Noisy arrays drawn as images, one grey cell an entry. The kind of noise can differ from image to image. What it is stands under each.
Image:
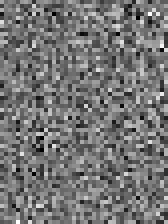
low rank plus noise
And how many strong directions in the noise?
three or four
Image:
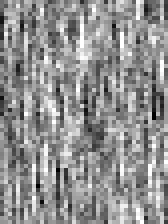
streaked along the columns
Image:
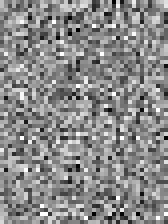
low rank plus noise
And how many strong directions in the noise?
two
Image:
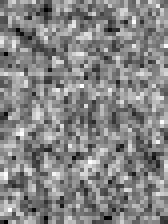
blotchy
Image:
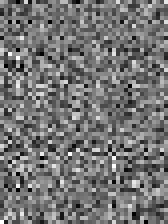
low rank plus noise
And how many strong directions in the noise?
three or four
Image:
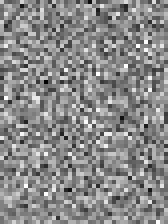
low rank plus noise
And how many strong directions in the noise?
five to eight
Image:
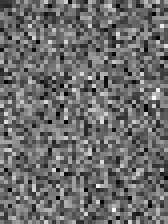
independent entries
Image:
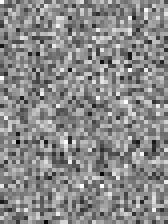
low rank plus noise
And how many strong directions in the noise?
five to eight
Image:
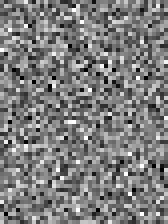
independent entries
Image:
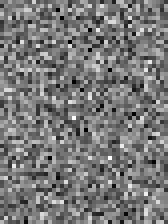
independent entries
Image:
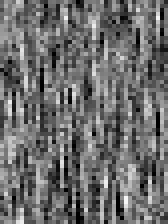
streaked along the columns
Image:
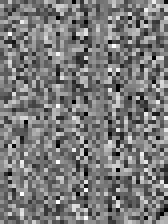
columns of uneven size
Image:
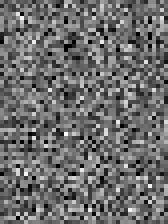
low rank plus noise
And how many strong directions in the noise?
three or four
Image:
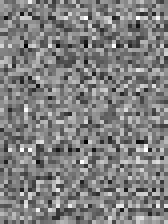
low rank plus noise
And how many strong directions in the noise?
two
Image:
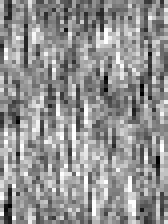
streaked along the columns
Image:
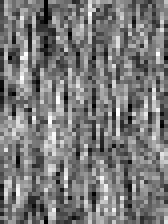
streaked along the columns
